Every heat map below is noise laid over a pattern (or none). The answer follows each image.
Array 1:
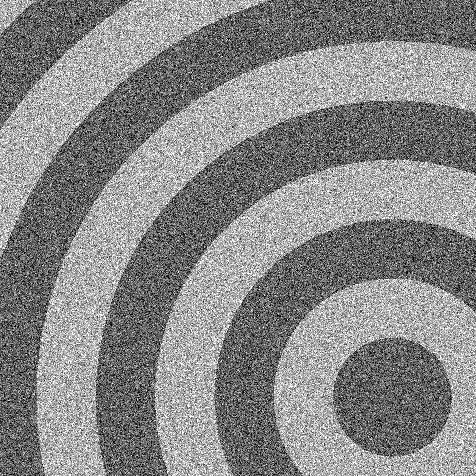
rings round one point
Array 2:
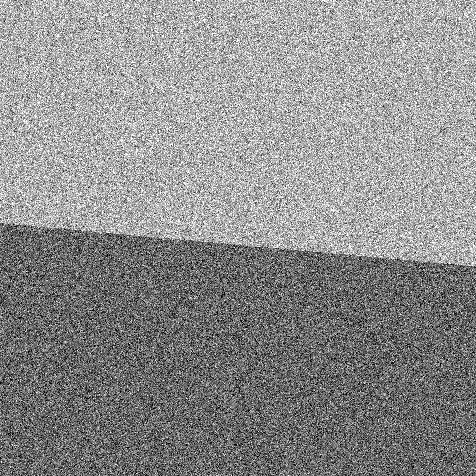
a sharp edge
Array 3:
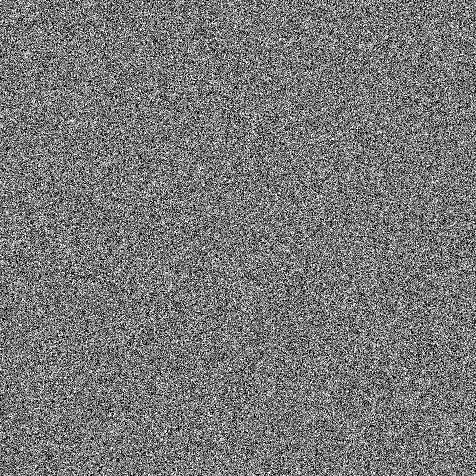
only noise
